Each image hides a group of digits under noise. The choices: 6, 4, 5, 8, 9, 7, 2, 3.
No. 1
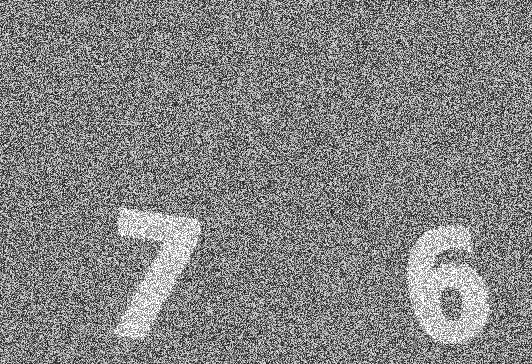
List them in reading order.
bottom left: 7; bottom right: 6
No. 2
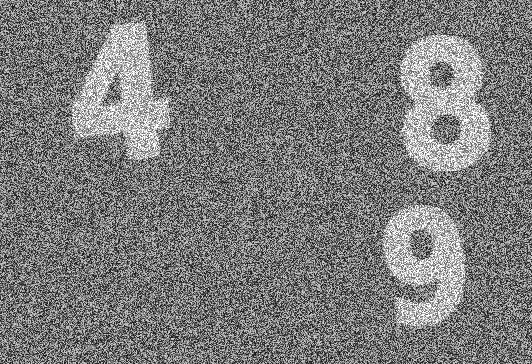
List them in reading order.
top left: 4; top right: 8; bottom right: 9
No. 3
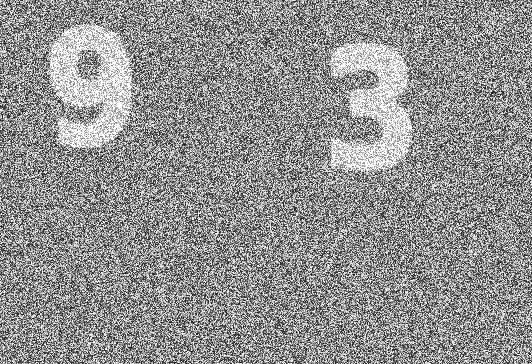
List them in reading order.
top left: 9; top right: 3
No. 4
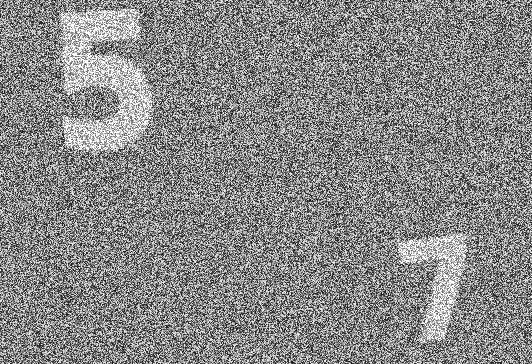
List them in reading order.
top left: 5; bottom right: 7
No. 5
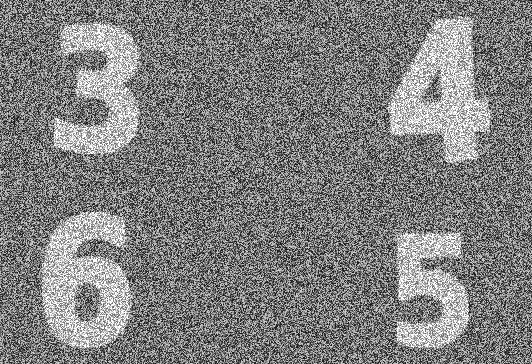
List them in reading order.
top left: 3; top right: 4; bottom left: 6; bottom right: 5
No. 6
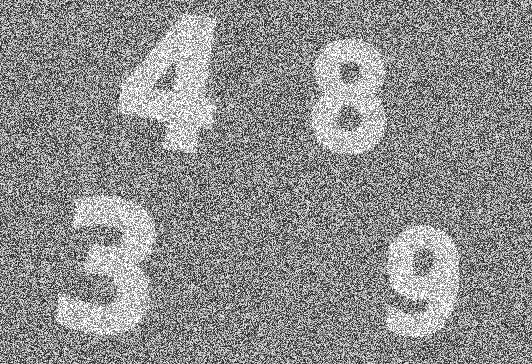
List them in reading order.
top left: 4; top right: 8; bottom left: 3; bottom right: 9
